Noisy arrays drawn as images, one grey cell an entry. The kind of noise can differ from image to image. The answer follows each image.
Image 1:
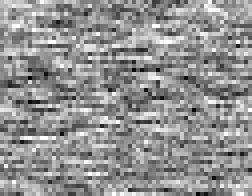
streaked along the rows
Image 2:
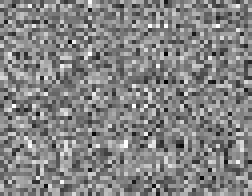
low rank plus noise
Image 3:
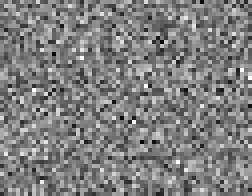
low rank plus noise
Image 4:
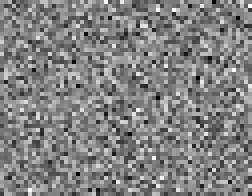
independent entries
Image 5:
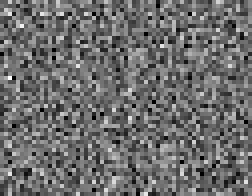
low rank plus noise
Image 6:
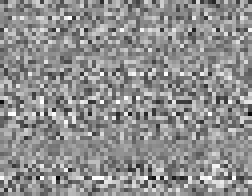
rows of uneven size
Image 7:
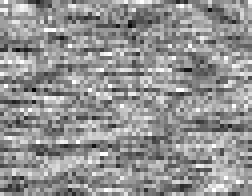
streaked along the rows
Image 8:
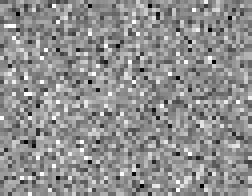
heavy tails
